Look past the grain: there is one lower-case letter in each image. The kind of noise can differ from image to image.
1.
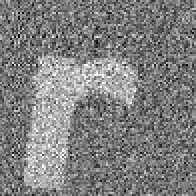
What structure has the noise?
low rank plus noise
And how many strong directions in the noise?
one
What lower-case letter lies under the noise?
r
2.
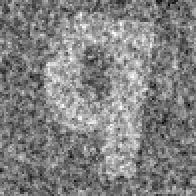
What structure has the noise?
blotchy
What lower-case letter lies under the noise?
q
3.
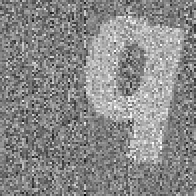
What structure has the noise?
columns of uneven size
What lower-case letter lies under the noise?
q
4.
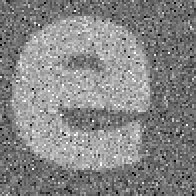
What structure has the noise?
heavy tails
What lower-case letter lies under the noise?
e
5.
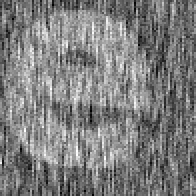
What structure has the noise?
streaked along the columns
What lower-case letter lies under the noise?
e
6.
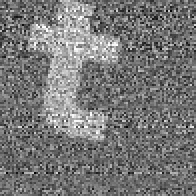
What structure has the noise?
rows of uneven size
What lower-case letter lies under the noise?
t
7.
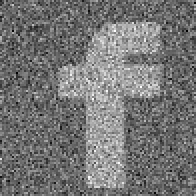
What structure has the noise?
low rank plus noise
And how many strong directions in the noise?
three or four
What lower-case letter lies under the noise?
f
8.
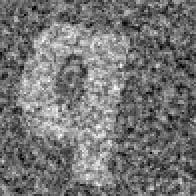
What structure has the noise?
blotchy
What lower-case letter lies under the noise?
q
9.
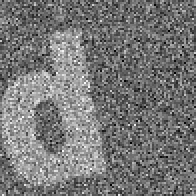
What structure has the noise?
independent entries
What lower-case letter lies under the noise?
d
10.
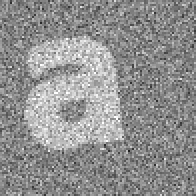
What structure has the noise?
independent entries
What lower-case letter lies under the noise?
a
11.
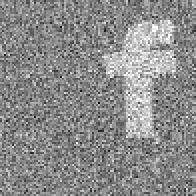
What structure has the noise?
low rank plus noise
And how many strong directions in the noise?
two
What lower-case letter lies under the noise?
f
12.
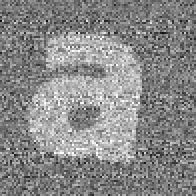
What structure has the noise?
rows of uneven size
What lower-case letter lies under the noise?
a
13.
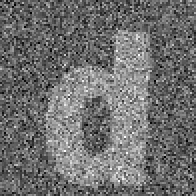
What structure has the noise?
independent entries
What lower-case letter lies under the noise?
d
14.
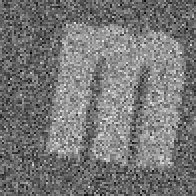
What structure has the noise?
independent entries
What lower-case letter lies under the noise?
m
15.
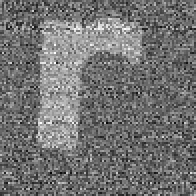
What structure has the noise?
rows of uneven size
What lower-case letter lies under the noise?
r
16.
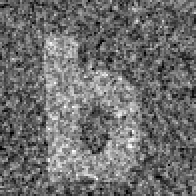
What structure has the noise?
blotchy
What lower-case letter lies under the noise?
b
